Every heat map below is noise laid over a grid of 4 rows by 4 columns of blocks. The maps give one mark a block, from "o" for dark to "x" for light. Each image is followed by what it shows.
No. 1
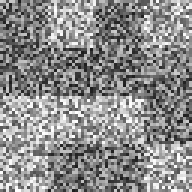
o x o x
o o o o
x x x o
x o o x
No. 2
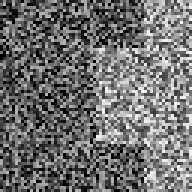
o o o x
o o x x
o o x x
o o o x
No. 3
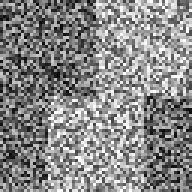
o o x x
o o x x
o x x o
o x x o
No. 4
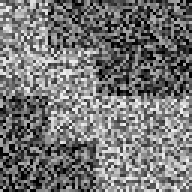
x o o o
x x o o
o x x x
o o x x
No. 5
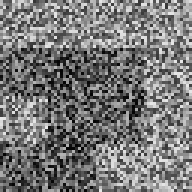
x x x x
o o o x
x o o x
o o x x
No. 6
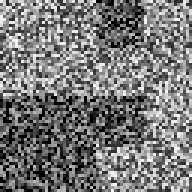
x x o x
x x x x
o o o x
o o x x
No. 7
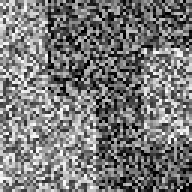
x o o o
x o o x
x x o x
x x o o
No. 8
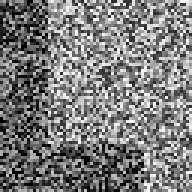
o x x x
o x x x
o x x x
o o o x
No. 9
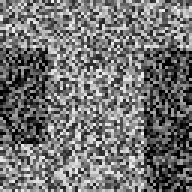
x x x x
o x x o
o x x o
x x x o
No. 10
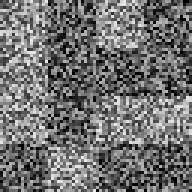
x o x o
x o o o
x o x x
o x o o
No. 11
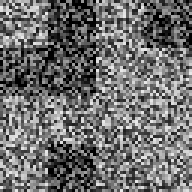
x o x o
o o x x
x x x x
x o x x
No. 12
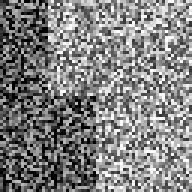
o x x x
o x x x
o o x x
o o x x
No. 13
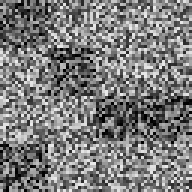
o x x x
x o x x
x x o o
o x x x
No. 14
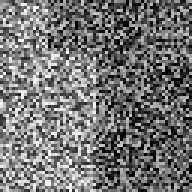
x o o o
x x o o
x x o o
x x o o
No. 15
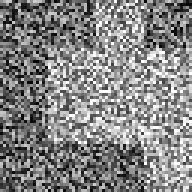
o o x o
o x x x
o x x x
o o o x
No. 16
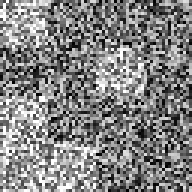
x o o o
o o x o
x o o o
x x o o
